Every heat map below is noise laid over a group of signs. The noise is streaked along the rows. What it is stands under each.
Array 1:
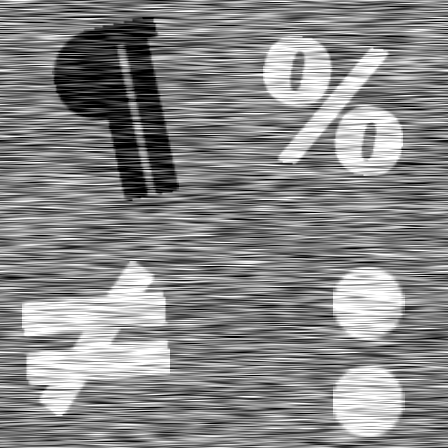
top left: dark pilcrow; top right: light percent sign; bottom left: light not-equal sign; bottom right: light colon
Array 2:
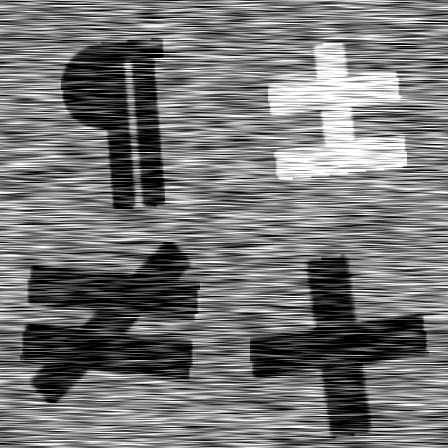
top left: dark pilcrow; top right: light plus-minus sign; bottom left: dark not-equal sign; bottom right: dark plus sign
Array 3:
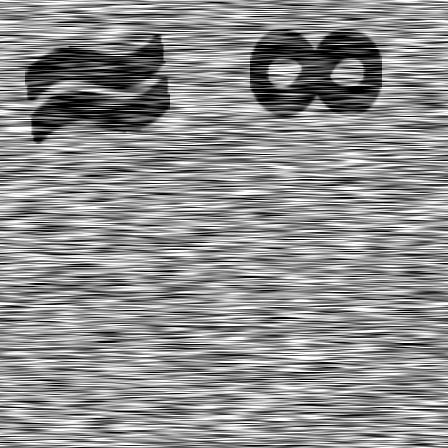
top left: dark approximately sign; top right: dark infinity sign
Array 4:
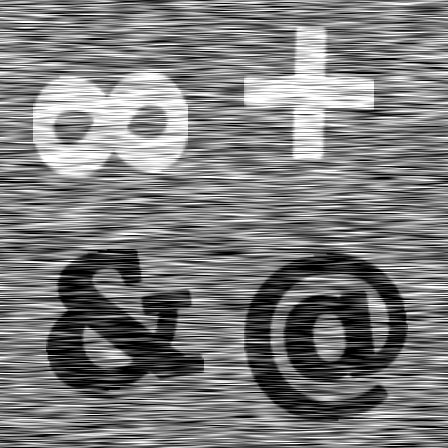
top left: light infinity sign; top right: light plus sign; bottom left: dark ampersand; bottom right: dark at sign
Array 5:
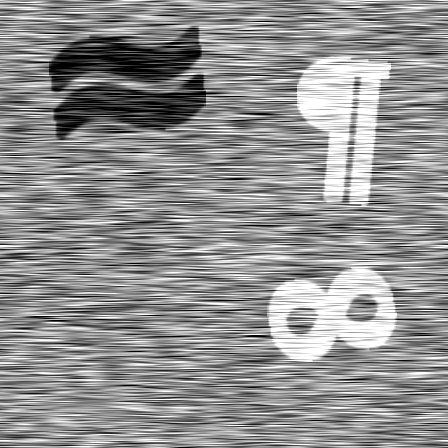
top left: dark approximately sign; top right: light pilcrow; bottom right: light infinity sign
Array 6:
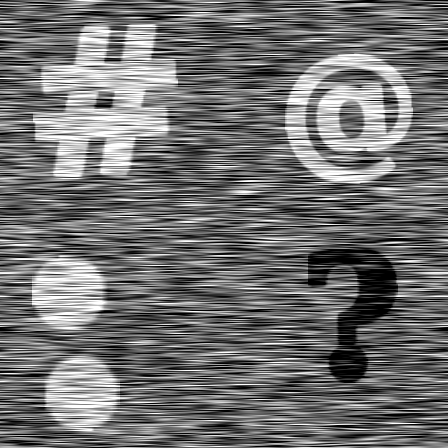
top left: light hash sign; top right: light at sign; bottom left: light colon; bottom right: dark question mark
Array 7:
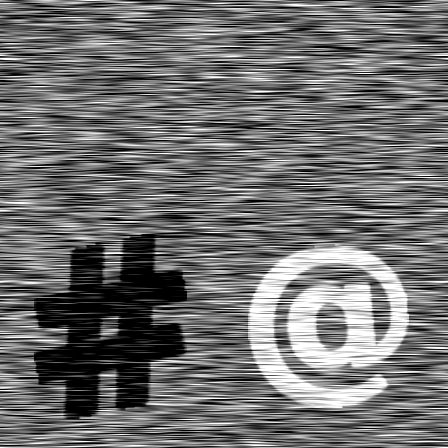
bottom left: dark hash sign; bottom right: light at sign
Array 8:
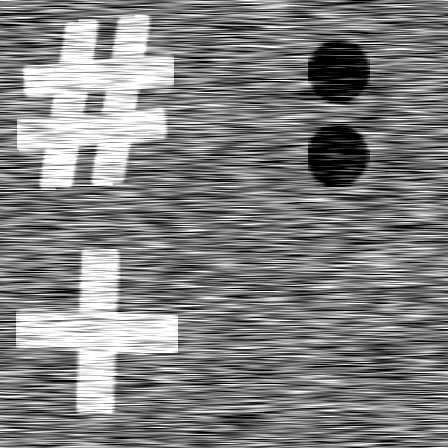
top left: light hash sign; top right: dark colon; bottom left: light plus sign
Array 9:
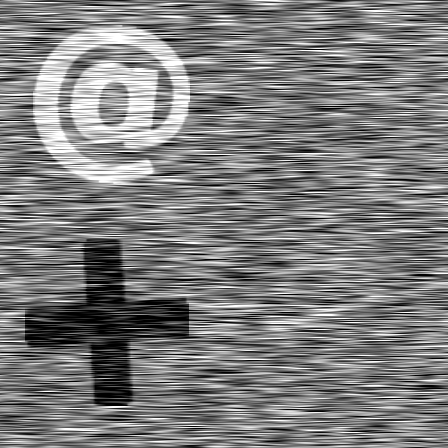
top left: light at sign; bottom left: dark plus sign
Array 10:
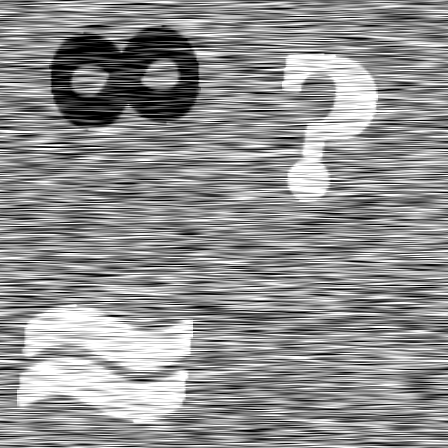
top left: dark infinity sign; top right: light question mark; bottom left: light approximately sign
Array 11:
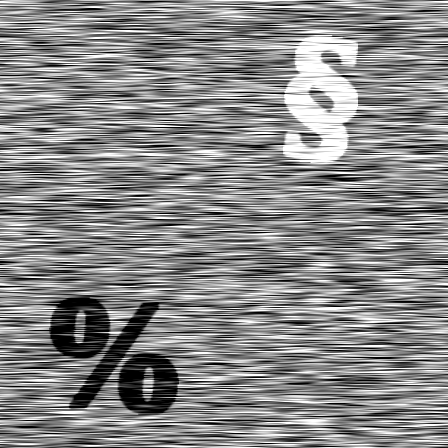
top right: light section sign; bottom left: dark percent sign
